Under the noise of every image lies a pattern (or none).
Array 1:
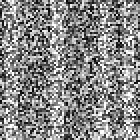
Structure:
bands of columns
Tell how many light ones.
4
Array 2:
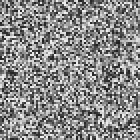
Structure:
only noise
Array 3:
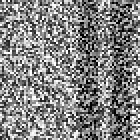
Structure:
bands of columns
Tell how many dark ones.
2
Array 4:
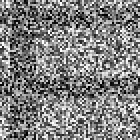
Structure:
bands of rows crossing bands of columns
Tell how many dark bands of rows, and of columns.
2 and 1
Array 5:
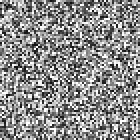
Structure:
only noise
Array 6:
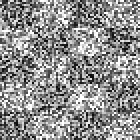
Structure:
a checkerboard
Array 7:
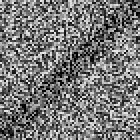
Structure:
a diagonal band
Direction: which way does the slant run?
bottom left to top right
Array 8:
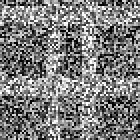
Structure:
bands of rows crossing bands of columns
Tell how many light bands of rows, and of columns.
2 and 2
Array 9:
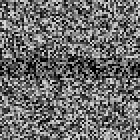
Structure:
one band of rows
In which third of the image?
middle
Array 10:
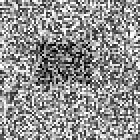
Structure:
one block
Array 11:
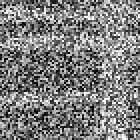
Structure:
bands of rows crossing bands of columns
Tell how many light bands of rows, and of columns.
3 and 1
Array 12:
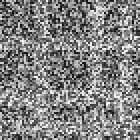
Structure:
bands of rows crossing bands of columns
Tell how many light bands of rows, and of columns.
3 and 3
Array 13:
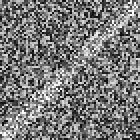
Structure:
a diagonal band
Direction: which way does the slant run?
bottom left to top right
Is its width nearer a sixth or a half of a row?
a sixth
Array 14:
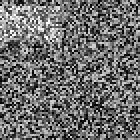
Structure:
one block
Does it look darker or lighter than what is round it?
lighter
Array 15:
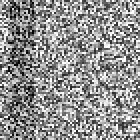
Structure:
one band of columns
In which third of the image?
left
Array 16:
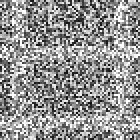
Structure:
bands of rows crossing bands of columns
